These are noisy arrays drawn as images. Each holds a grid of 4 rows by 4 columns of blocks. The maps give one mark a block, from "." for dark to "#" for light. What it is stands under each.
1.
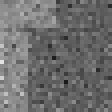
# # . .
# . . .
# . . .
# . . .
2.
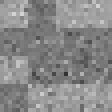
# . # #
. . . .
# . . .
. # # #
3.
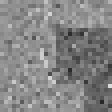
# # # #
# # . .
# # . .
# # # .
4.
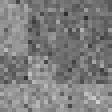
# . . .
# . . .
. # . .
# # # #
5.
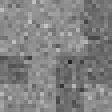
# # # .
# # # .
. # . .
# # . #
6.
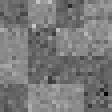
. # . #
# . # #
# . . .
. # # .
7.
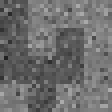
. # # #
. # . #
. . . #
# . # #
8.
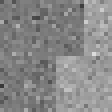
. . . #
. . . #
. . # #
. . # #
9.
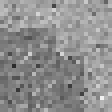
# # # #
. . # #
. . . #
. . . #
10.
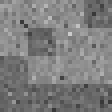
# # # .
# . # #
. # # #
. . . .
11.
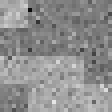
# . . .
. . . .
# # # .
. # # #
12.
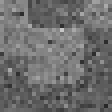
# . . #
# # # .
. # # .
. . . .
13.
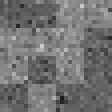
. . # #
# # # .
# . # .
. # . .
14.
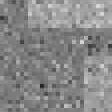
. # # #
. . . .
. . . #
. . . #
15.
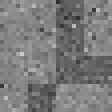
# # . #
# # . #
# # . .
# . # #
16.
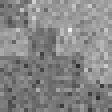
. # # #
# . # #
. . . #
. . . .
